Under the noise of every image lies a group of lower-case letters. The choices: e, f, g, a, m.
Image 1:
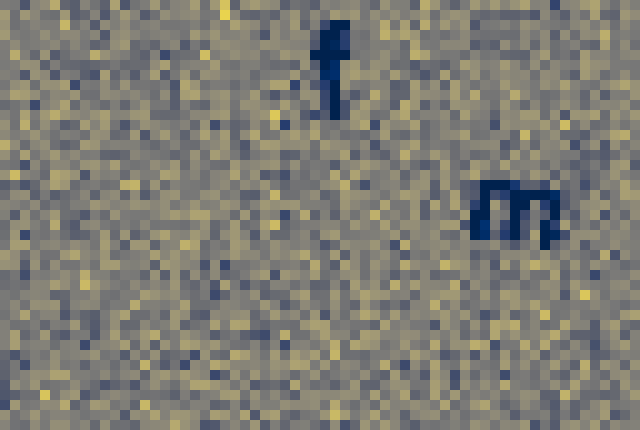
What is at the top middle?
f
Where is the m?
middle right
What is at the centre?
nothing
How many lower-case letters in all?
2
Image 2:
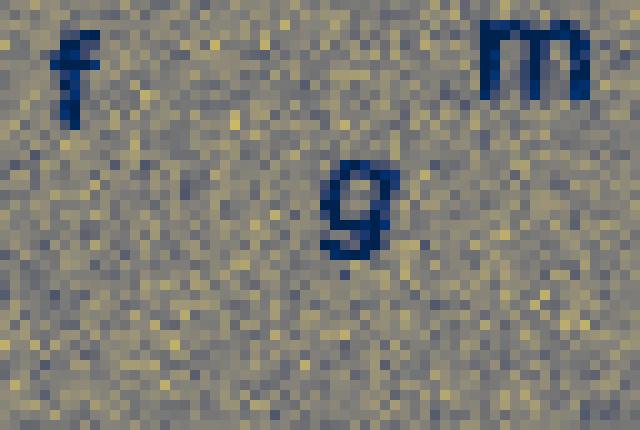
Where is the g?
centre
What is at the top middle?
nothing
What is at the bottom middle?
nothing
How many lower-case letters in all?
3
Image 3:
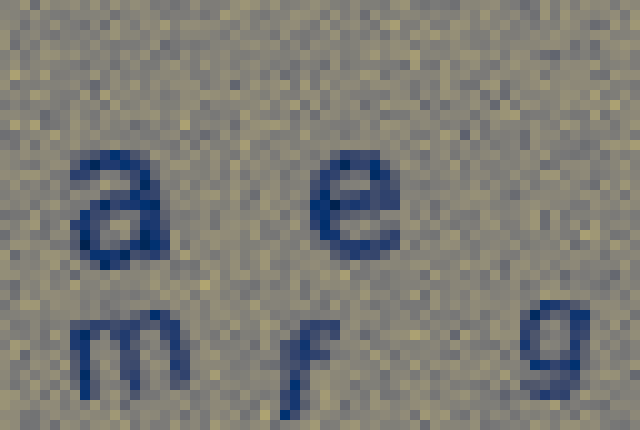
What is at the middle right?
nothing
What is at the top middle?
nothing
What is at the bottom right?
g
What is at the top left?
nothing
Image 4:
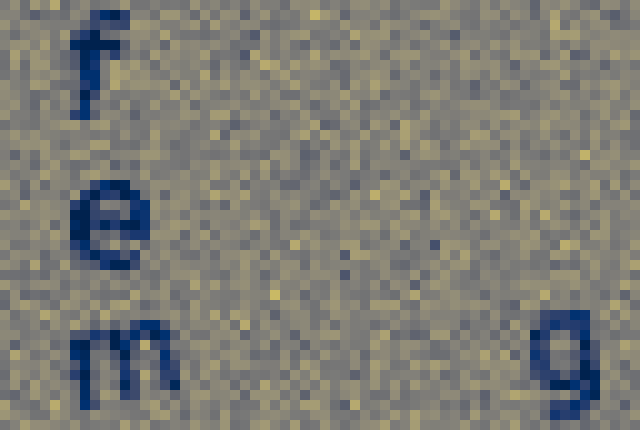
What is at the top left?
f
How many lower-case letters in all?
4
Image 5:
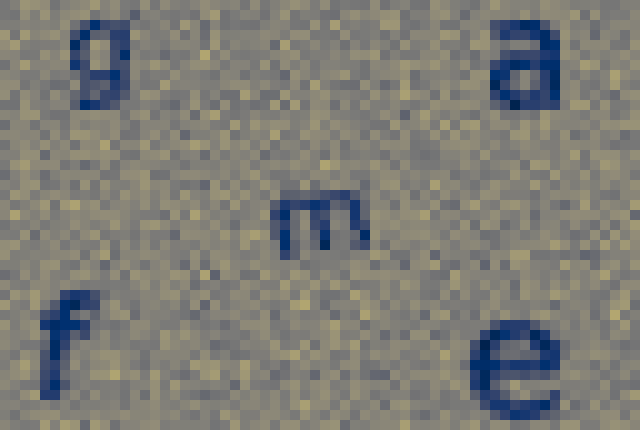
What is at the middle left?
nothing
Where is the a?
top right
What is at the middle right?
nothing
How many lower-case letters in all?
5
